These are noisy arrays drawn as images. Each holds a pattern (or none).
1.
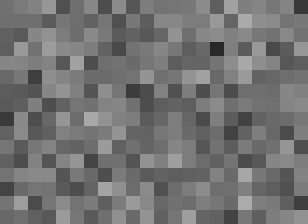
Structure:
only noise
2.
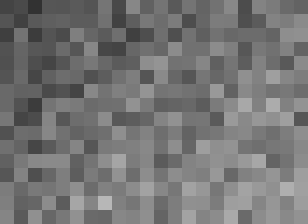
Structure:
a smooth slope
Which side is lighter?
bottom right
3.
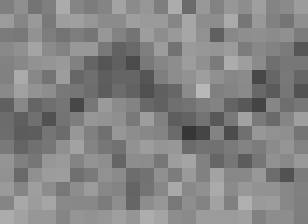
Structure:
a wavy band
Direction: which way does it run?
left to right
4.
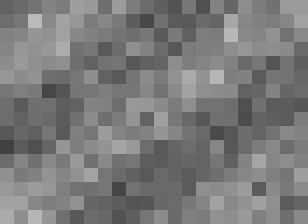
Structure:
diagonal stripes
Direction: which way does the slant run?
bottom left to top right
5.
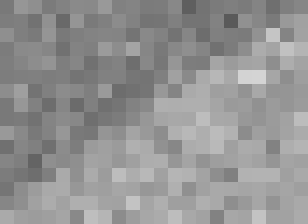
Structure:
a sharp edge
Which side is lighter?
bottom right
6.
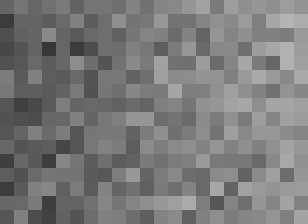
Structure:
a smooth slope
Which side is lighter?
right
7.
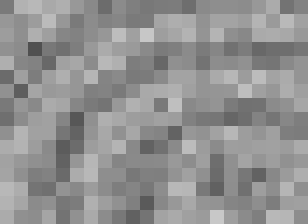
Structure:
rings round one point
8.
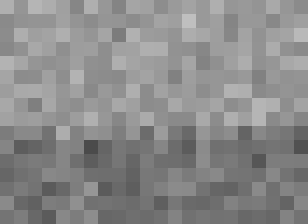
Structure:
a sharp edge
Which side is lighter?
top
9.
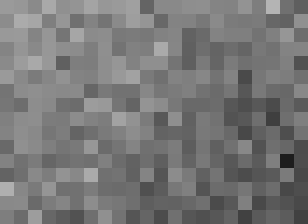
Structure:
a smooth slope
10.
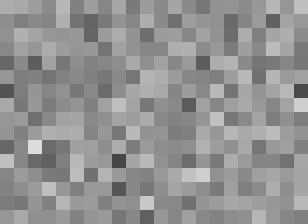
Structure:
only noise
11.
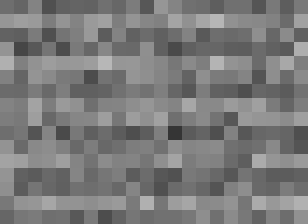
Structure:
horizontal stripes
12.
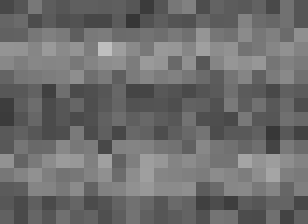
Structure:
horizontal stripes
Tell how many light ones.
2
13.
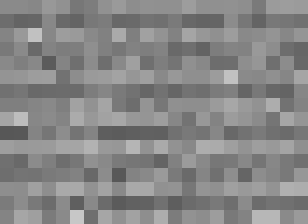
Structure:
horizontal stripes
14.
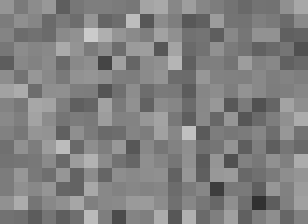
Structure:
only noise
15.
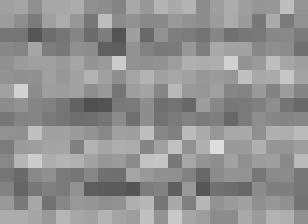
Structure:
horizontal stripes
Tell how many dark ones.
3
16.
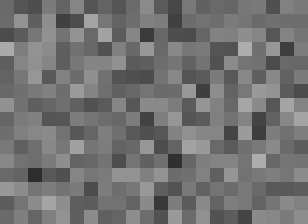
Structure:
only noise
